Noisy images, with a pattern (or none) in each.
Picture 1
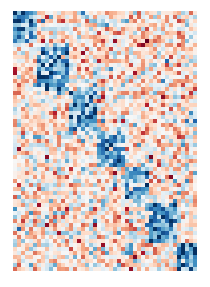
blocks along the diagonal
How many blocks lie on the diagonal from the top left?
7
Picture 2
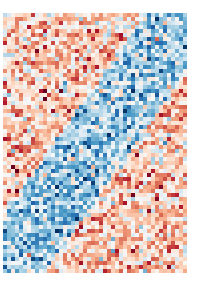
a diagonal band
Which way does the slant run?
bottom left to top right
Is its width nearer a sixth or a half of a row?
a half
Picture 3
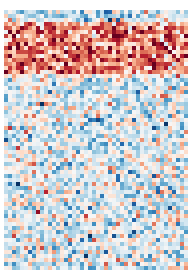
one band of rows
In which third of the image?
top
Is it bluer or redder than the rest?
redder
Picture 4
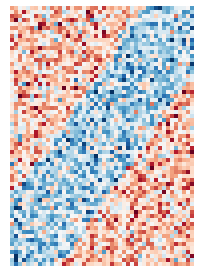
a diagonal band
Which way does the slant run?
bottom left to top right
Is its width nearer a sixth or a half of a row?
a half
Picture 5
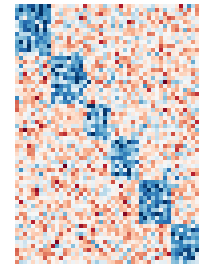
blocks along the diagonal
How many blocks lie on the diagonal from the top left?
6
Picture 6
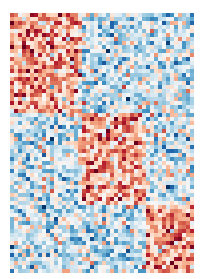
blocks along the diagonal
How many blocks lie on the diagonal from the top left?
3
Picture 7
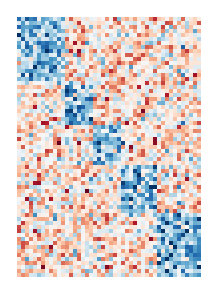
blocks along the diagonal
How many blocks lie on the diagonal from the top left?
5
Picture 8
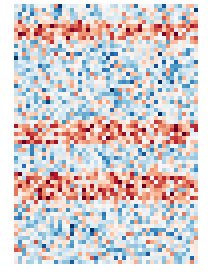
bands of rows
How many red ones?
3
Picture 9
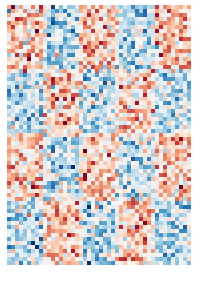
a checkerboard
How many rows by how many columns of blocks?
4 by 5
